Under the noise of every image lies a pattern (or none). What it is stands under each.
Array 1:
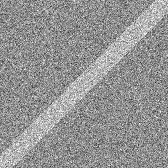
a diagonal band
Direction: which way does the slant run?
bottom left to top right
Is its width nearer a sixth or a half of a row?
a sixth
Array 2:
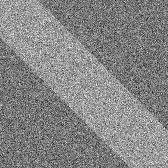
a diagonal band
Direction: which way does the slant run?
top left to bottom right
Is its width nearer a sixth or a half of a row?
a half
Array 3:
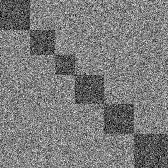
blocks along the diagonal
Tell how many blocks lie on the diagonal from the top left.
6
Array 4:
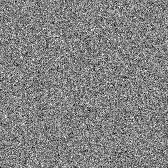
only noise
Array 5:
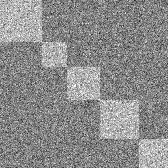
blocks along the diagonal
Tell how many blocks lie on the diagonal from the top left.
5
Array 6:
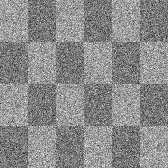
a checkerboard
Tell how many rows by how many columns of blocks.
4 by 6
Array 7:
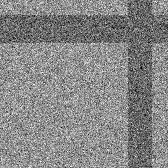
bands of rows crossing bands of columns
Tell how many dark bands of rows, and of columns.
1 and 1
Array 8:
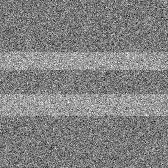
bands of rows
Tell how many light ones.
2
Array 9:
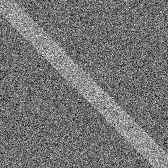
a diagonal band
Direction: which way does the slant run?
top left to bottom right
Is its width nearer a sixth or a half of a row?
a sixth
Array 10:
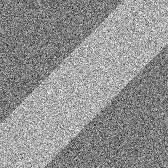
a diagonal band
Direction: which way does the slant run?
bottom left to top right
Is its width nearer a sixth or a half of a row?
a half
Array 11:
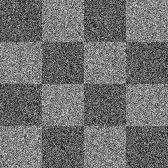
a checkerboard
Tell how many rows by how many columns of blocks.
4 by 4
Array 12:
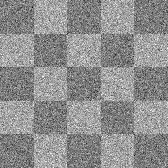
a checkerboard
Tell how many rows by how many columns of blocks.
5 by 5
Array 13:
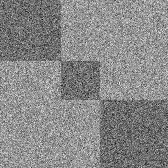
blocks along the diagonal
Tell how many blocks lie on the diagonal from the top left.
3
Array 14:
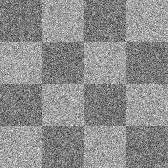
a checkerboard
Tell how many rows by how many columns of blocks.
4 by 4
